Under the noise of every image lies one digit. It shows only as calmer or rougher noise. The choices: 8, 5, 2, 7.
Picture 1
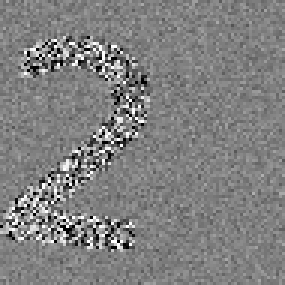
2
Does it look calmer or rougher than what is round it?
rougher
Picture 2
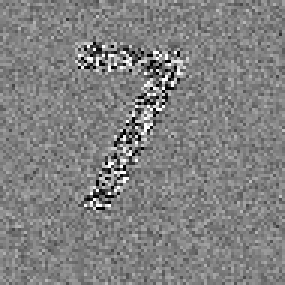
7
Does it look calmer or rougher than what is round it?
rougher
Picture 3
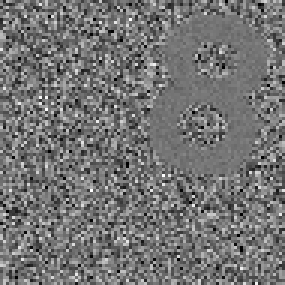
8
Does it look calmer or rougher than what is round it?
calmer
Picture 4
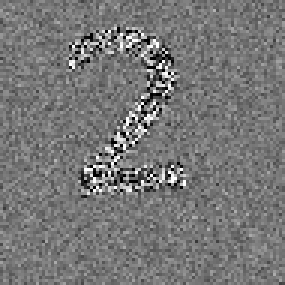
2
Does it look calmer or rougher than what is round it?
rougher
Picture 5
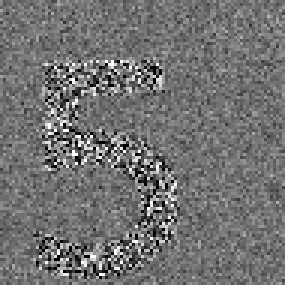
5
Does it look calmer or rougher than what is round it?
rougher
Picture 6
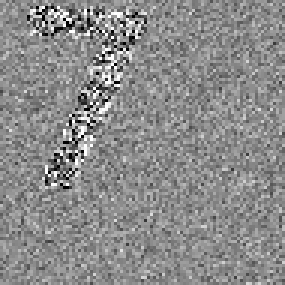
7
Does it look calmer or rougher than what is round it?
rougher
